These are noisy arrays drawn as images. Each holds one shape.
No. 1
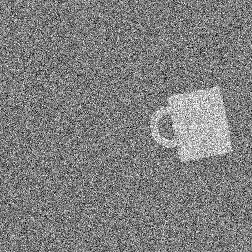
cup
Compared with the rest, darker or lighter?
lighter
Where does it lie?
middle right
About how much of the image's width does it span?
a third
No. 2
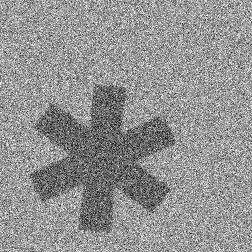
asterisk
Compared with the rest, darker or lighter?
darker
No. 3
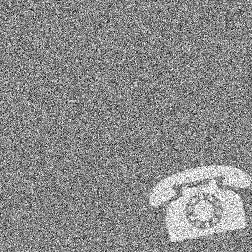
telephone
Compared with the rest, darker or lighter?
lighter
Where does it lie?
bottom right
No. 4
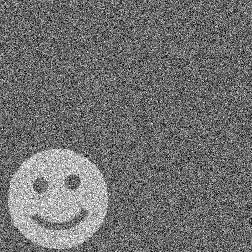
smiling face
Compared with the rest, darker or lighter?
lighter
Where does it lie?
bottom left
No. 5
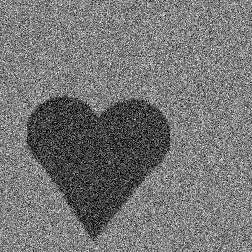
heart
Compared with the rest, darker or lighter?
darker
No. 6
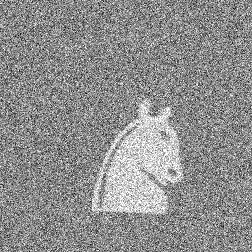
chess knight
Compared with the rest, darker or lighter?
lighter
